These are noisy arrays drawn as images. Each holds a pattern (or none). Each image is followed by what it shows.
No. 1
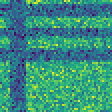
bands of rows crossing bands of columns
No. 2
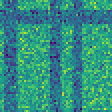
bands of rows crossing bands of columns
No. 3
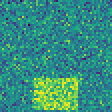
one block
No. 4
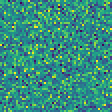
only noise
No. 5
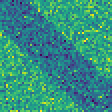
a diagonal band
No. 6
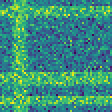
bands of rows crossing bands of columns
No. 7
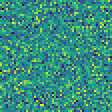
only noise
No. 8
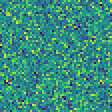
only noise
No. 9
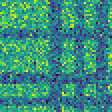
bands of rows crossing bands of columns
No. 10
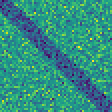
a diagonal band
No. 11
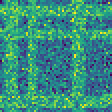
bands of rows crossing bands of columns
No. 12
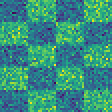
a checkerboard
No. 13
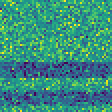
bands of rows
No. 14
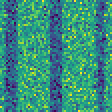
bands of columns
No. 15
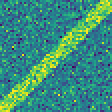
a diagonal band
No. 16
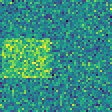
one block
